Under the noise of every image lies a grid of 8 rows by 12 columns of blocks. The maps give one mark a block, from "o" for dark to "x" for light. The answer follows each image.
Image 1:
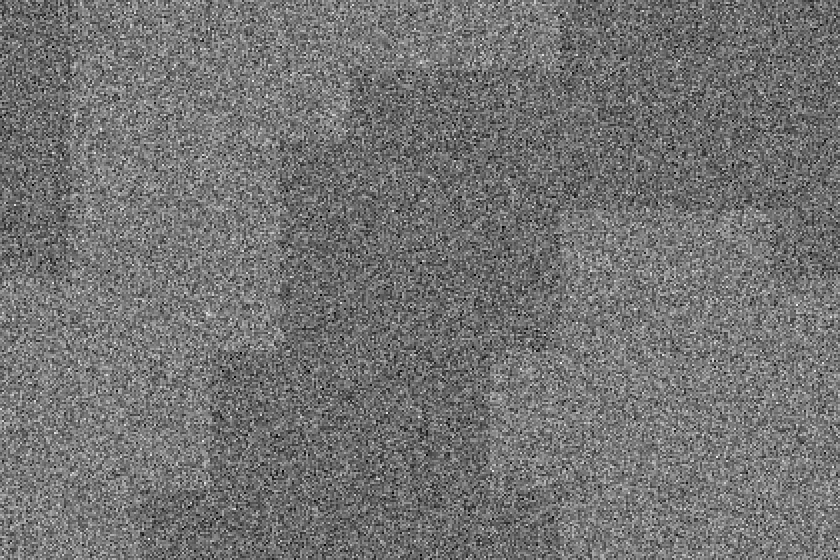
oxxxxxxxoooo
oxxxxooooooo
oxxxoooooooo
oxxxooooxxxo
xxxxooooxxxx
xxxooooxxxxx
xxxooooxxxxx
xxooooooxxxx
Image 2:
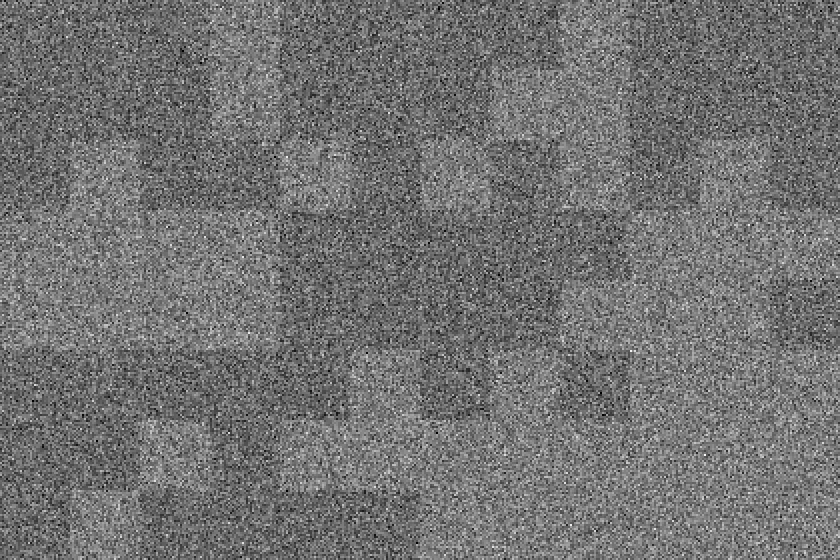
oooxooooxooo
oooxoooxxooo
oxooxoxoxoxo
xxxxoooooxxx
xxxxooooxxxo
oooooxoxoxxx
ooxoxxxxxxxx
oxooooxxxxxx
